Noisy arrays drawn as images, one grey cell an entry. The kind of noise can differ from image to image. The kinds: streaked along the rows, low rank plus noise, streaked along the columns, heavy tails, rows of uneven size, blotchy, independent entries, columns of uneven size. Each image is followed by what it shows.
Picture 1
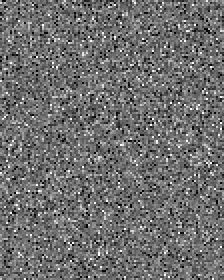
heavy tails
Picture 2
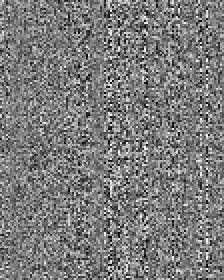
columns of uneven size
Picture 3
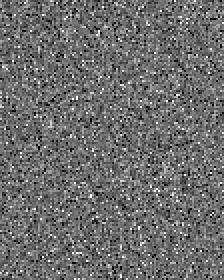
heavy tails
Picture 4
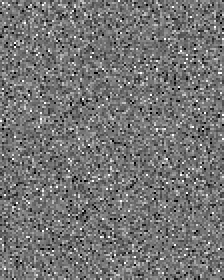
heavy tails
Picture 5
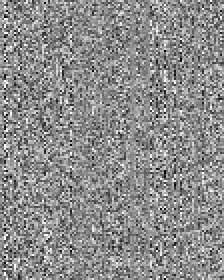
columns of uneven size
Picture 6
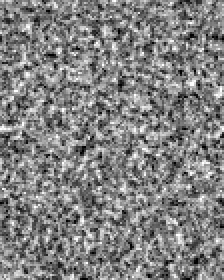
blotchy
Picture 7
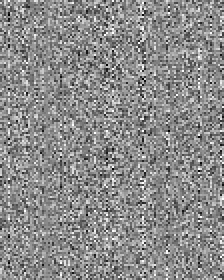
columns of uneven size
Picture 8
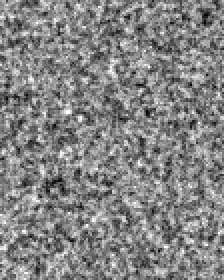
blotchy
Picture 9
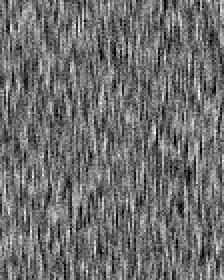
streaked along the columns
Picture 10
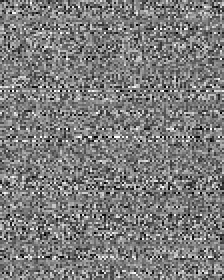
rows of uneven size
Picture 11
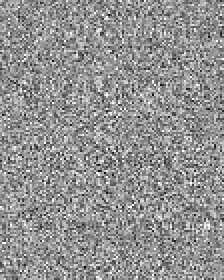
low rank plus noise
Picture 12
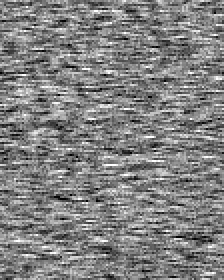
streaked along the rows
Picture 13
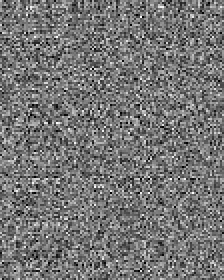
low rank plus noise
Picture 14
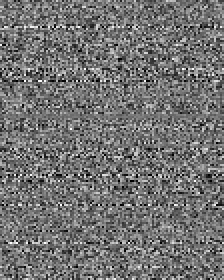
rows of uneven size
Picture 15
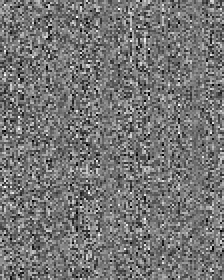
columns of uneven size
